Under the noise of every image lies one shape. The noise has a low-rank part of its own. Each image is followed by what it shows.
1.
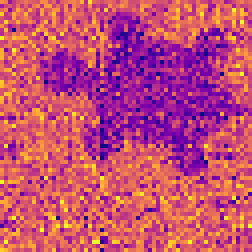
turtle
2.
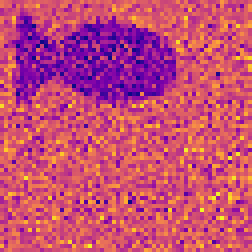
fish
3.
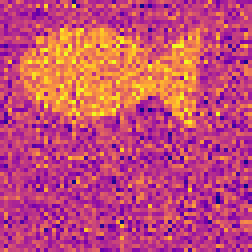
fish
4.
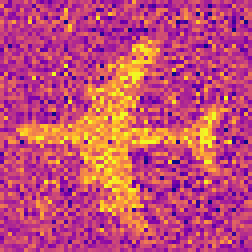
airplane
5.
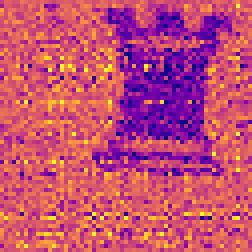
chess rook
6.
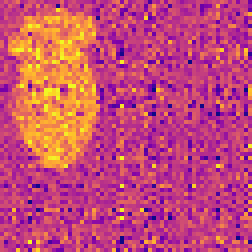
footprint
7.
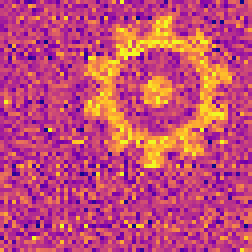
gear
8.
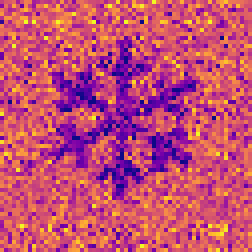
snowflake
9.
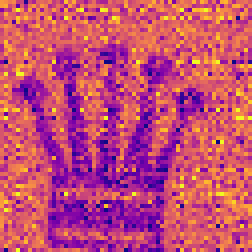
chess queen
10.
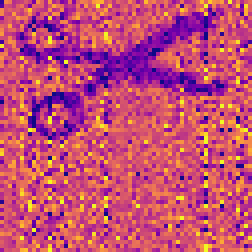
pair of scissors
